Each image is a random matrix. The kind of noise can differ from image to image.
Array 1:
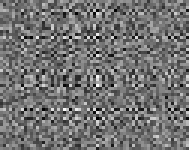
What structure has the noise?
low rank plus noise
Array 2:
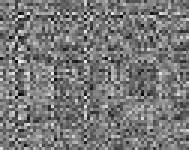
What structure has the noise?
low rank plus noise
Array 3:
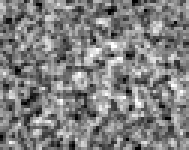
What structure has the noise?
blotchy
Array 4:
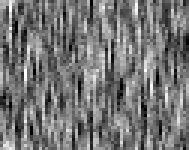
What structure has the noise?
streaked along the columns
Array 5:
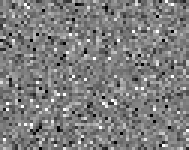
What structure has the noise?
heavy tails
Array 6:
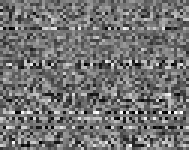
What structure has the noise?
rows of uneven size
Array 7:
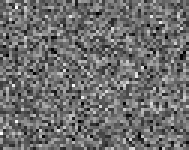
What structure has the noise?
independent entries
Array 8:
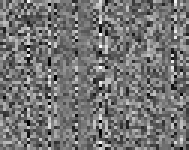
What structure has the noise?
columns of uneven size
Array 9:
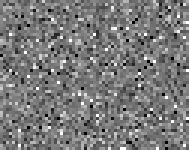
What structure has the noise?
heavy tails
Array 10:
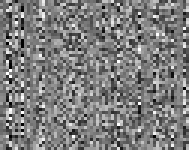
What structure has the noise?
columns of uneven size
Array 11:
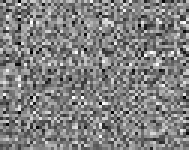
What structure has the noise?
low rank plus noise
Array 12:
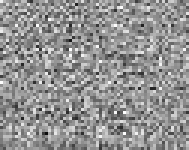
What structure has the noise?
low rank plus noise
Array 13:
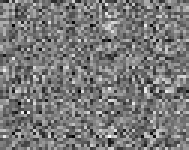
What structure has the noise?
low rank plus noise
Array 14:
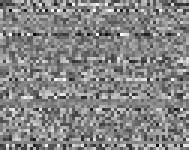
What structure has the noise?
rows of uneven size
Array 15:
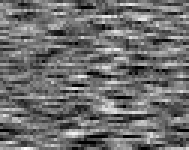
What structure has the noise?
streaked along the rows
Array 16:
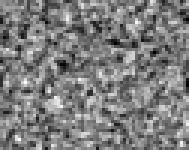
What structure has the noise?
blotchy
